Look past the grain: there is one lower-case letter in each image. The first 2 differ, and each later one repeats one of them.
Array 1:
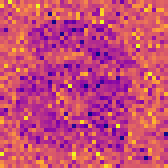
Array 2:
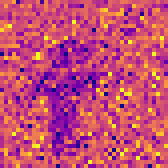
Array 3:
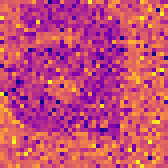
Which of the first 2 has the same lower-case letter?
1
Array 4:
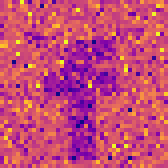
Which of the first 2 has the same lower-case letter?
2
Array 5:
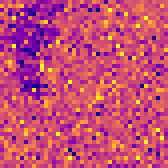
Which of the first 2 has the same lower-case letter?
2
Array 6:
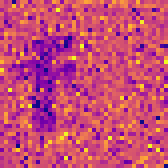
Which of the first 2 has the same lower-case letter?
2
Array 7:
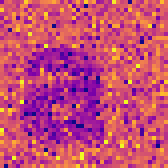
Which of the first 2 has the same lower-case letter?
1
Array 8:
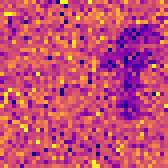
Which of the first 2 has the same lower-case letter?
2
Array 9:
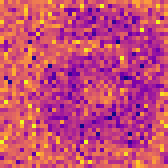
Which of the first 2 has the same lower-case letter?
1
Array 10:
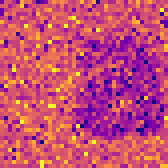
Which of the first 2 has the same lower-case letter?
1
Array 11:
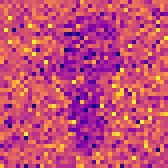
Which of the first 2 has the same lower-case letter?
2
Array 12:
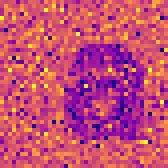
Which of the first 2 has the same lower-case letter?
1
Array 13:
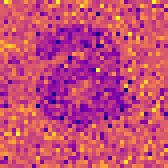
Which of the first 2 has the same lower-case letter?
1
